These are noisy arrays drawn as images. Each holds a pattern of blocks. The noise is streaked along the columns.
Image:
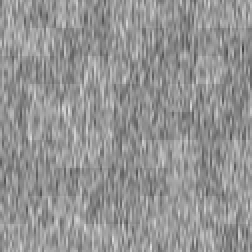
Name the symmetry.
no symmetry
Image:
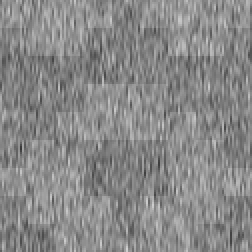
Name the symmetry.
left and right mirror each other
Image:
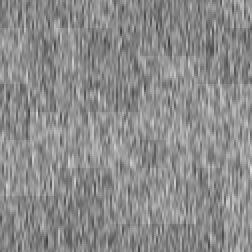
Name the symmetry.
no symmetry
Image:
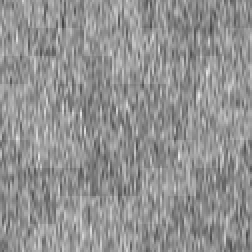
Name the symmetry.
mirrored about the diagonal from the top left
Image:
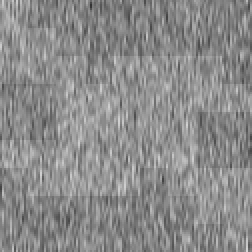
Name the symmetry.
the same after a half turn
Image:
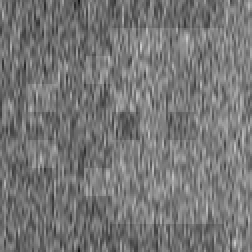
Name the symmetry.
top and bottom mirror each other
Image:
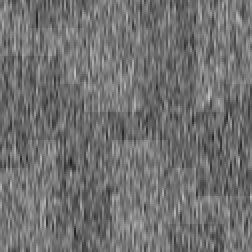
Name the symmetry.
the same after a half turn
